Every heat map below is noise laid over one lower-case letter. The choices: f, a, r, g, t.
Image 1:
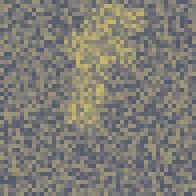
f
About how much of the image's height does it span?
two thirds
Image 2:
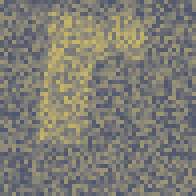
r
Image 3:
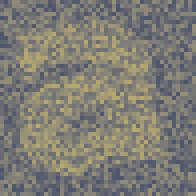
a
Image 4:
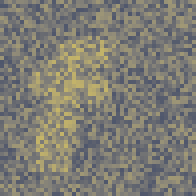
f
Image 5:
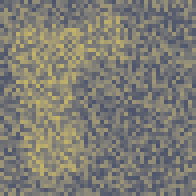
r
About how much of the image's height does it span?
nearly all
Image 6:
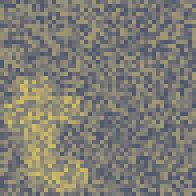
t
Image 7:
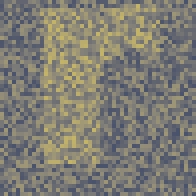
r
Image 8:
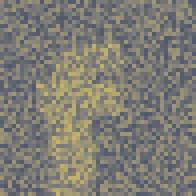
f
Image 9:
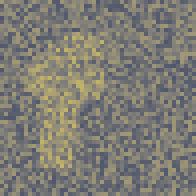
f
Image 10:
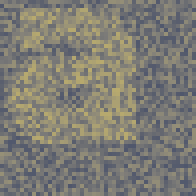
a
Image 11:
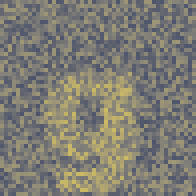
g
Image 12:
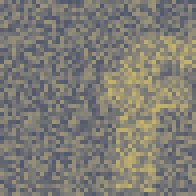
f
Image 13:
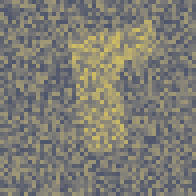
r
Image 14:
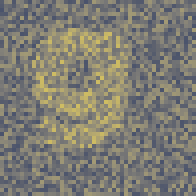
g
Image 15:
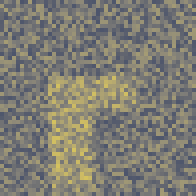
r
